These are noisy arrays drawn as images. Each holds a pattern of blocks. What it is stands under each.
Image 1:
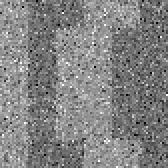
top and bottom mirror each other
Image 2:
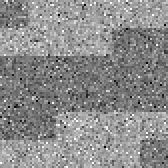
the same after a half turn
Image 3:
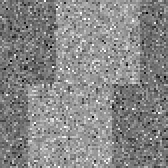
the same after a half turn
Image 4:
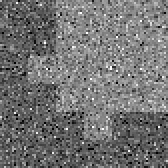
mirrored about the diagonal from the bottom left
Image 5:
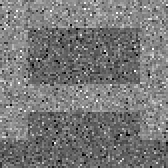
left and right mirror each other
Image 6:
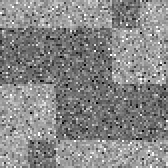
the same after a half turn
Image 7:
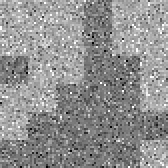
no symmetry
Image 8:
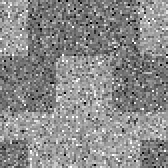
left and right mirror each other
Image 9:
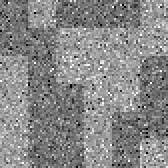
no symmetry
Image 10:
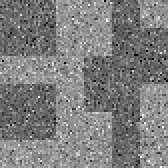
no symmetry
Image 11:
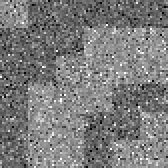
mirrored about the diagonal from the top left
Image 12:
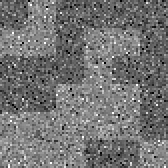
no symmetry
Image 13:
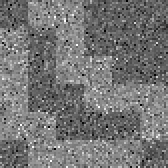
mirrored about the diagonal from the bottom left
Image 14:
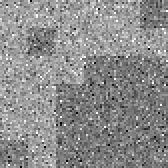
mirrored about the diagonal from the top left
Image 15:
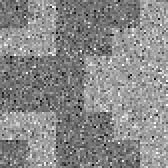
top and bottom mirror each other
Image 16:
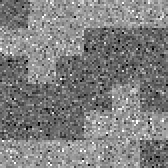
the same after a half turn
